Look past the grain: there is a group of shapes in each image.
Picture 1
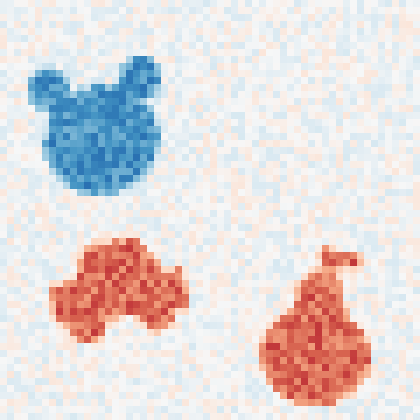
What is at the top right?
nothing
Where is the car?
bottom left
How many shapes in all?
3
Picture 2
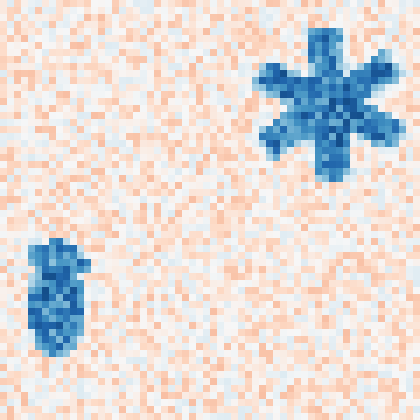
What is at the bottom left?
footprint
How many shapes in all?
2
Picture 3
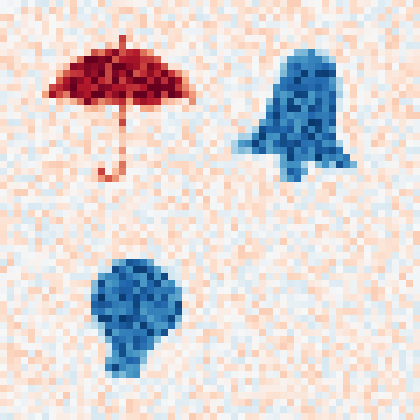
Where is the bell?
top right
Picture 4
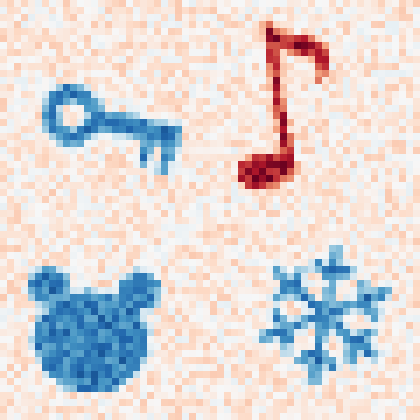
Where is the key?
top left
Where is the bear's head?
bottom left
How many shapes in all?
4
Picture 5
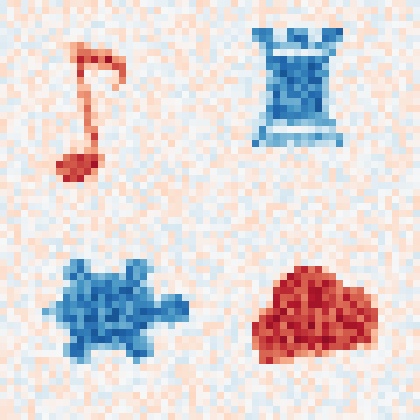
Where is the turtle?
bottom left
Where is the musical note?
top left
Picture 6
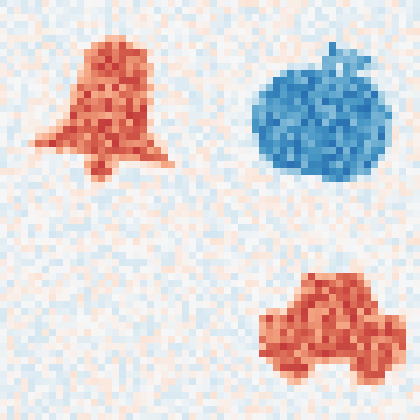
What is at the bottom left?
nothing
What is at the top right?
apple
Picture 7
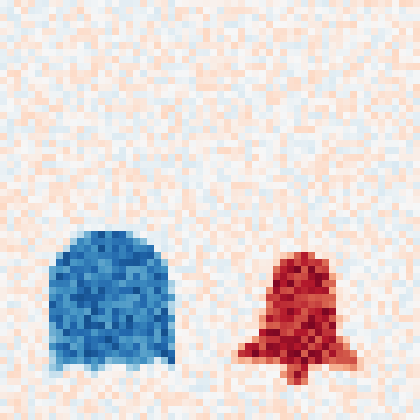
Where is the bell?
bottom right
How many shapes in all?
2
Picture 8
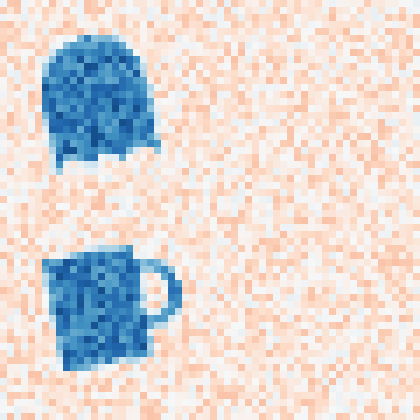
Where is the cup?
bottom left
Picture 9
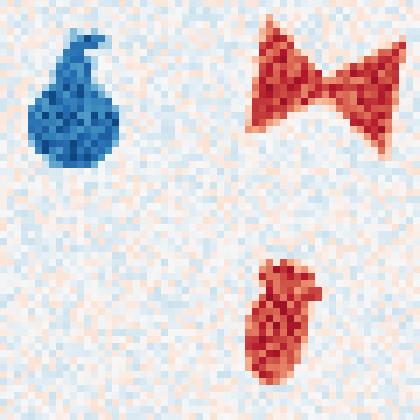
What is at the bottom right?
footprint
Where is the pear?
top left
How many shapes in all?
3
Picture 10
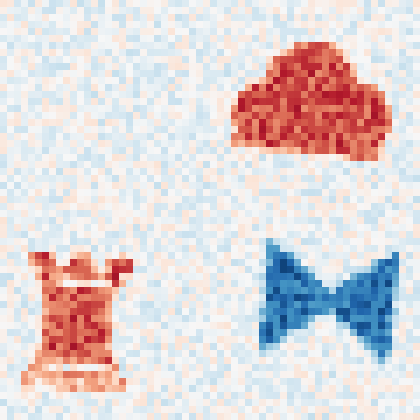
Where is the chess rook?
bottom left
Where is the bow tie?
bottom right
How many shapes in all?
3
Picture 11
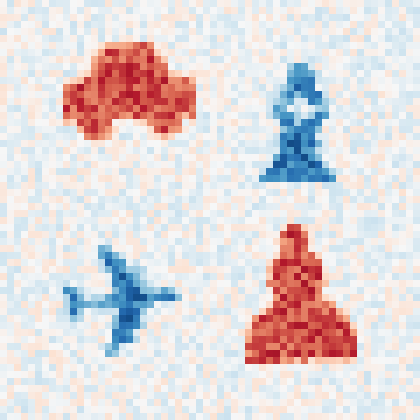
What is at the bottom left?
airplane
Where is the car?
top left
